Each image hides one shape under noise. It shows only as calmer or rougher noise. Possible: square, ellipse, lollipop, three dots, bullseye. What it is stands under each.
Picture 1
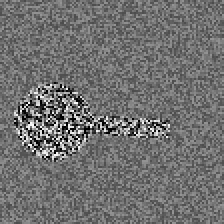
rough lollipop
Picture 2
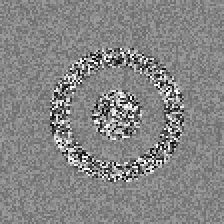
rough bullseye
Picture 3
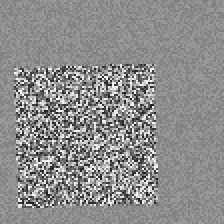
rough square
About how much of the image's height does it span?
two thirds
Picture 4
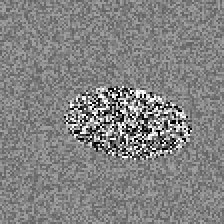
rough ellipse
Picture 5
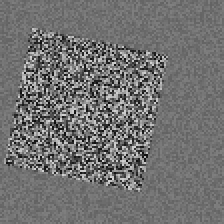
rough square
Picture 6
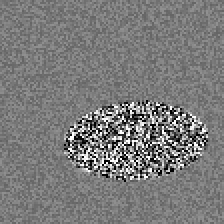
rough ellipse
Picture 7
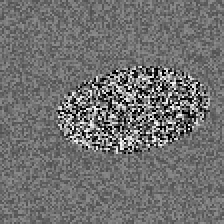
rough ellipse
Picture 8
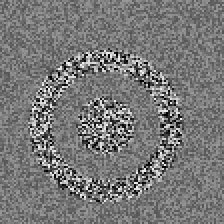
rough bullseye
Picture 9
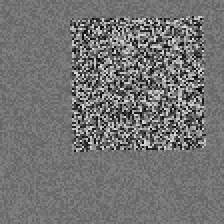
rough square
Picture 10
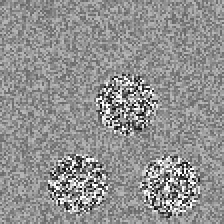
rough three dots
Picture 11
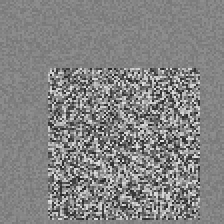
rough square
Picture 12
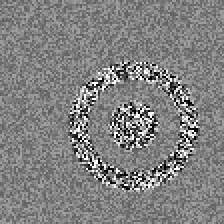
rough bullseye
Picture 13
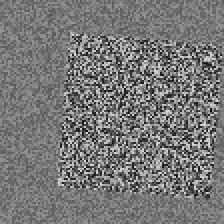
rough square
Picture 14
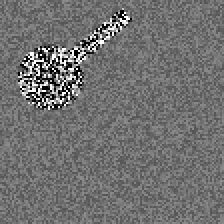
rough lollipop
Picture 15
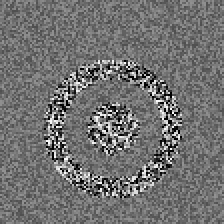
rough bullseye
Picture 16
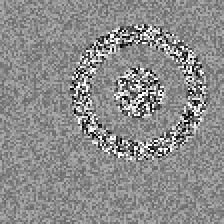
rough bullseye
